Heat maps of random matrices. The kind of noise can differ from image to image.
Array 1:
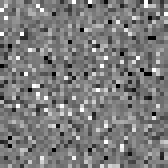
heavy tails
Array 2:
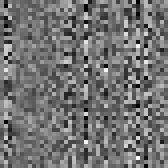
columns of uneven size
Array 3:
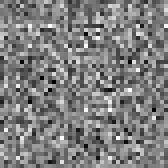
low rank plus noise
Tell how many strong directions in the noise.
five to eight
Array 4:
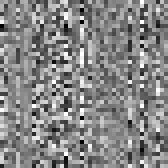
columns of uneven size
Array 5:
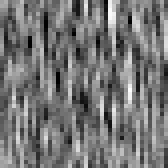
streaked along the columns
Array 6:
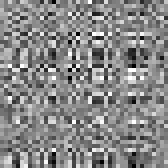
low rank plus noise
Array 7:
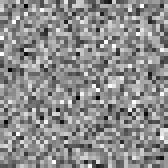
independent entries
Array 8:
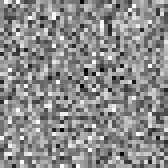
independent entries
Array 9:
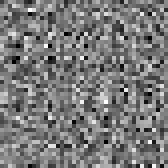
low rank plus noise
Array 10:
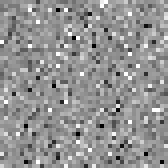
heavy tails
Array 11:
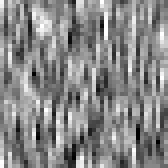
streaked along the columns
